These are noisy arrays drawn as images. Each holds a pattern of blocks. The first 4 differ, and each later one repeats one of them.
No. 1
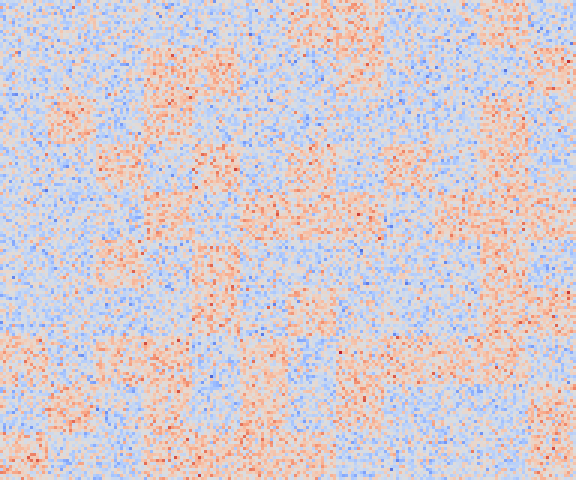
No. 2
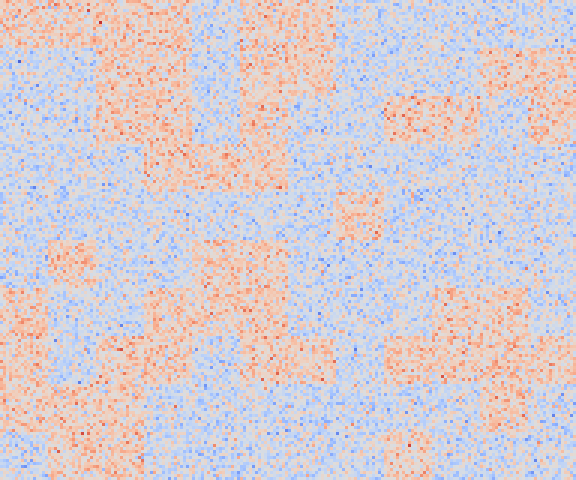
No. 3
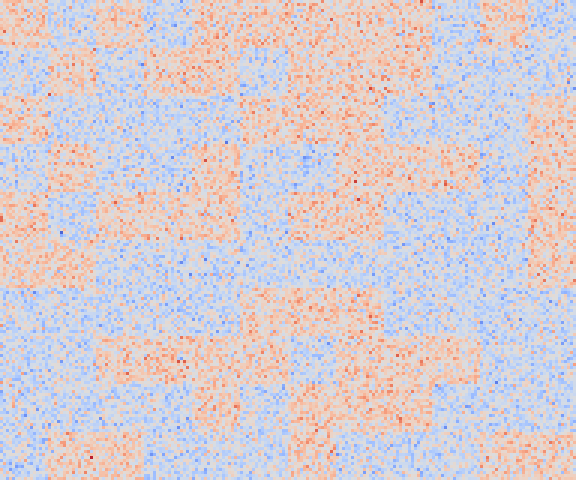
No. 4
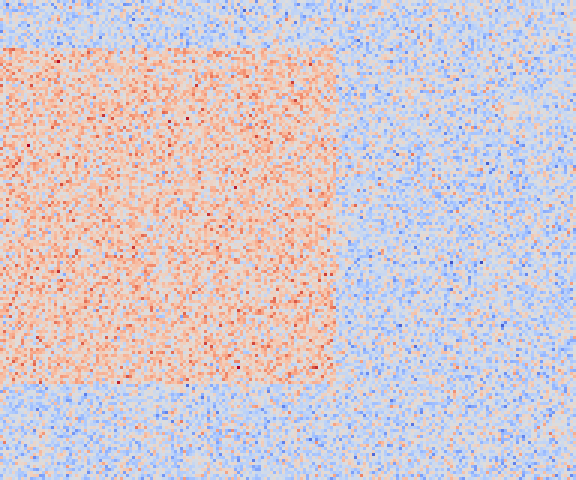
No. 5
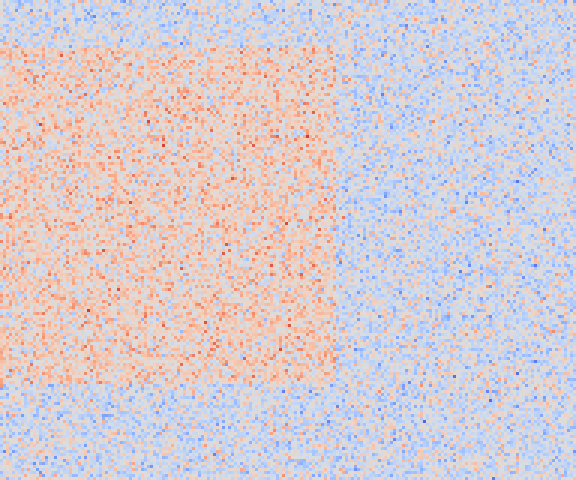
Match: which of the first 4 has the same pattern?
4
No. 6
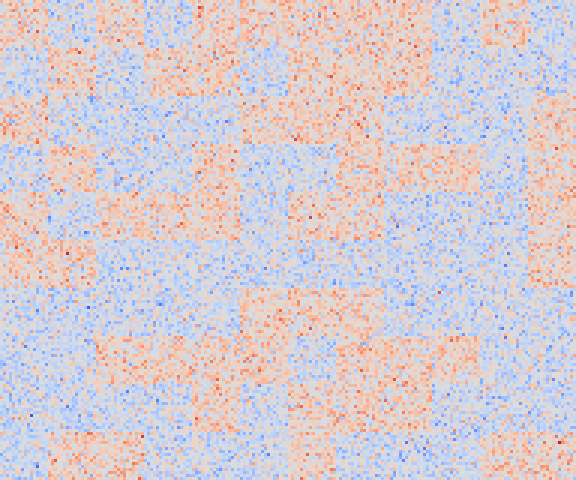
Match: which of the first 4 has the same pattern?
3
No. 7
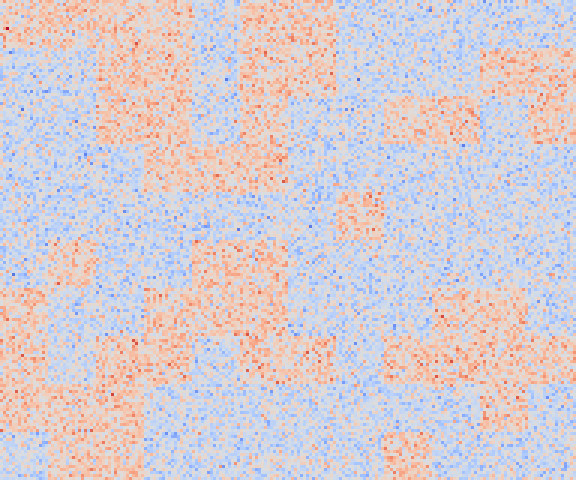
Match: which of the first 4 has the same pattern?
2
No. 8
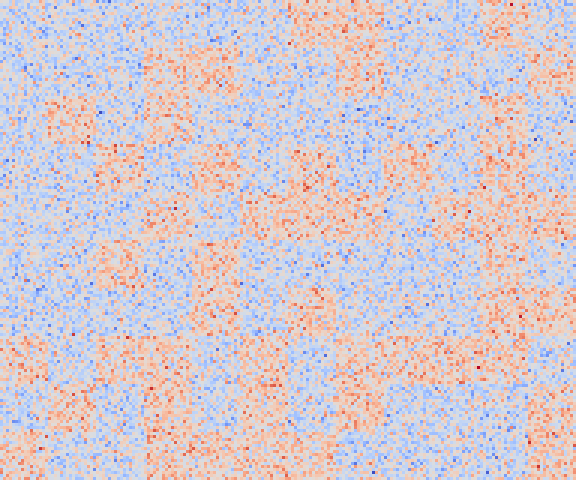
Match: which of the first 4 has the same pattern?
1
